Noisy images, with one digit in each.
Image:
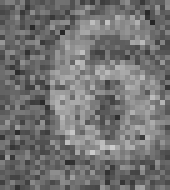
6
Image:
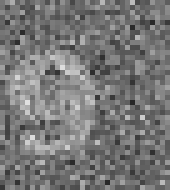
9
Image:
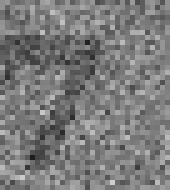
7
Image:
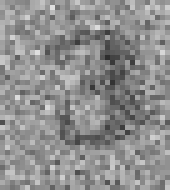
3
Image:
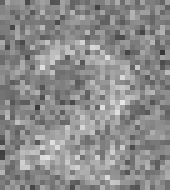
2
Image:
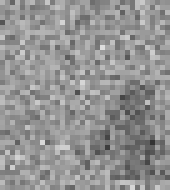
4
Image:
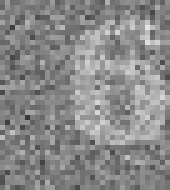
6
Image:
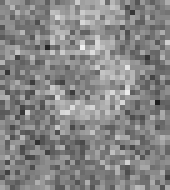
5
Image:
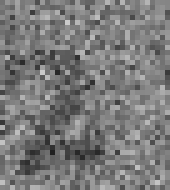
2
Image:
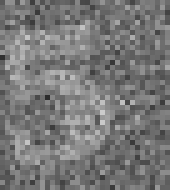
5
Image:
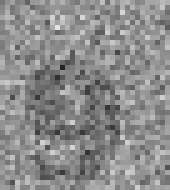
9
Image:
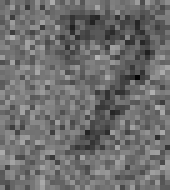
7
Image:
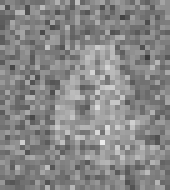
4
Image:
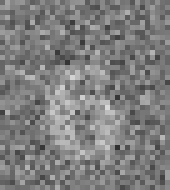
6
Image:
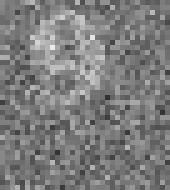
9
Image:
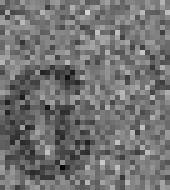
6
